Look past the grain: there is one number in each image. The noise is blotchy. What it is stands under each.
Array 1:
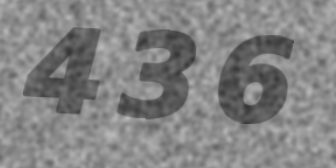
436
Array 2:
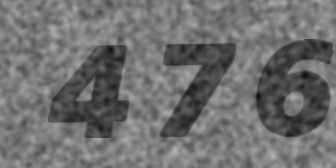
476
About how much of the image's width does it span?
nearly all
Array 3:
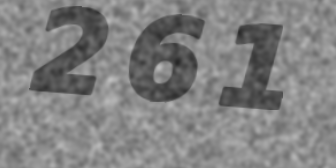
261
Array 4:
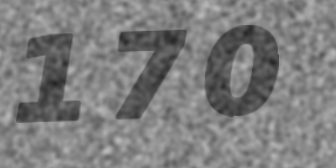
170
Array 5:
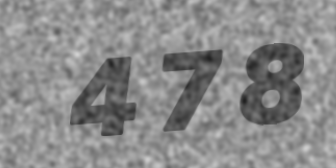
478
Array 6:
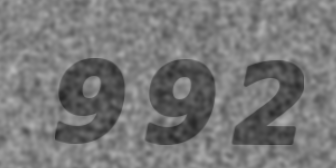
992
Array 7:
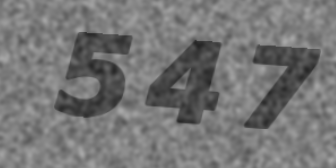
547
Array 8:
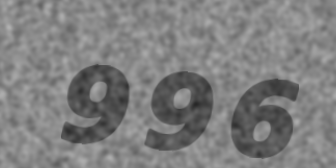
996
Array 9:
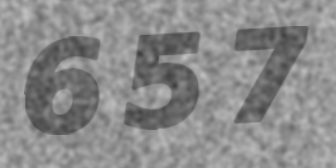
657
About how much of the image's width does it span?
nearly all
